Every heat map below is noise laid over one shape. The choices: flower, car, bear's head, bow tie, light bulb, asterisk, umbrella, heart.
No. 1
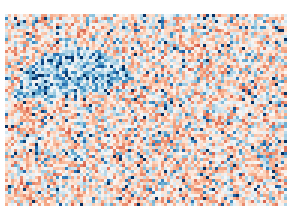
blue umbrella
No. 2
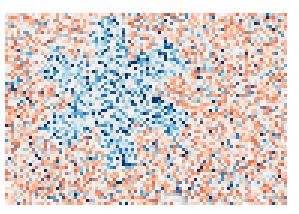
blue asterisk
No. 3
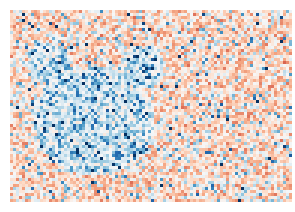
blue bear's head
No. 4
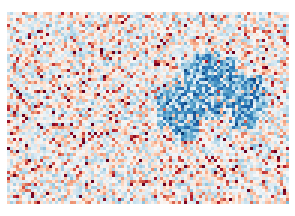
blue car
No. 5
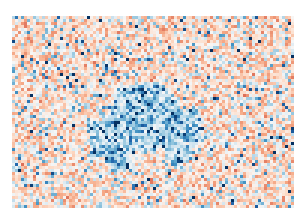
blue car
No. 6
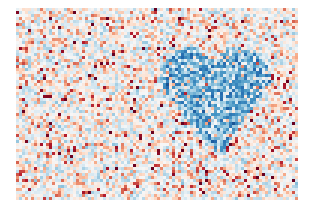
blue heart
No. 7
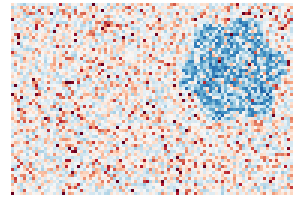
blue flower
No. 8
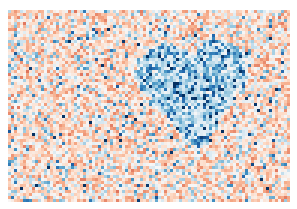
blue heart
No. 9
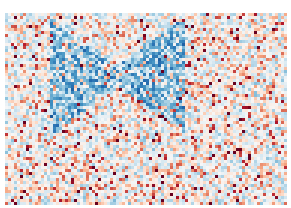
blue bow tie
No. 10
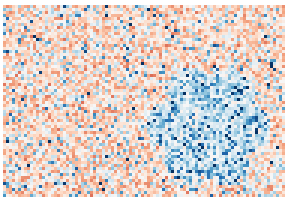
blue flower
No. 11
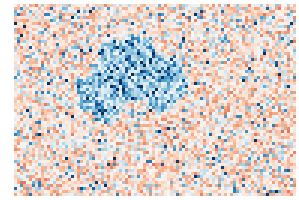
blue car
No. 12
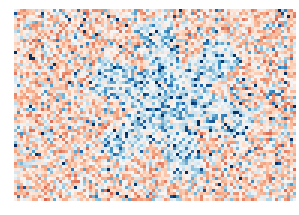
blue asterisk
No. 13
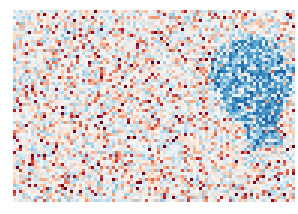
blue light bulb
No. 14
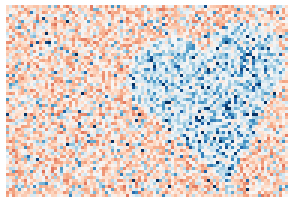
blue heart
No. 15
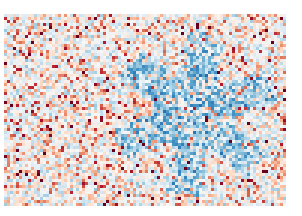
blue asterisk
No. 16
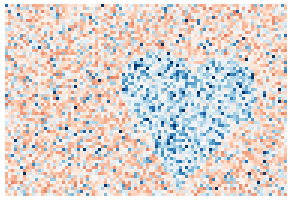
blue heart
